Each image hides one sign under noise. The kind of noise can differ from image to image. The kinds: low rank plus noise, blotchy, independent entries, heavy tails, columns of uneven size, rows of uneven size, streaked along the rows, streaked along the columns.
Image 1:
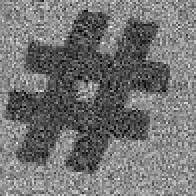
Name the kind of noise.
low rank plus noise
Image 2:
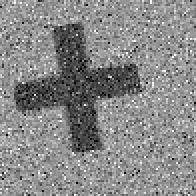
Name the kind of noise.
heavy tails
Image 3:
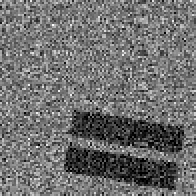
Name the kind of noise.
low rank plus noise
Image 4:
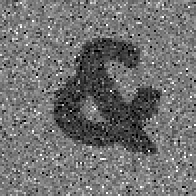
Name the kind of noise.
heavy tails
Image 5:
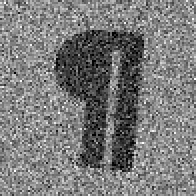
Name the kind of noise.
independent entries
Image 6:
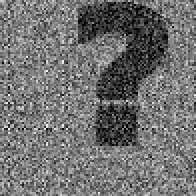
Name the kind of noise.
low rank plus noise
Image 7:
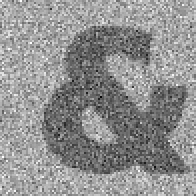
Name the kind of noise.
independent entries
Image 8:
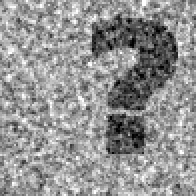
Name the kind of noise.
blotchy
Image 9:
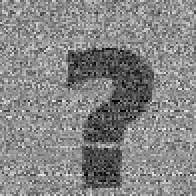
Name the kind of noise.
rows of uneven size
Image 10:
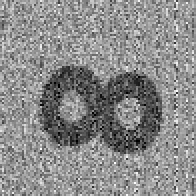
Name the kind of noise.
columns of uneven size
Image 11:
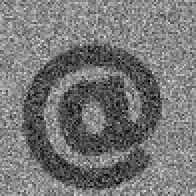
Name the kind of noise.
independent entries
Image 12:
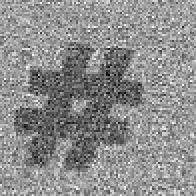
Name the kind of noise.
low rank plus noise
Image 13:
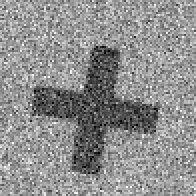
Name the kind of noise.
independent entries
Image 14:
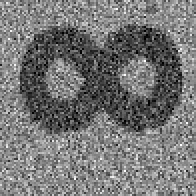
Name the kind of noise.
low rank plus noise
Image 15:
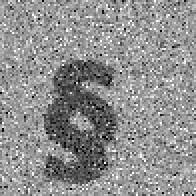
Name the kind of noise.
heavy tails
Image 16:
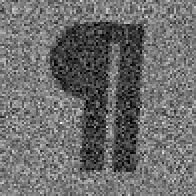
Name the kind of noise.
low rank plus noise
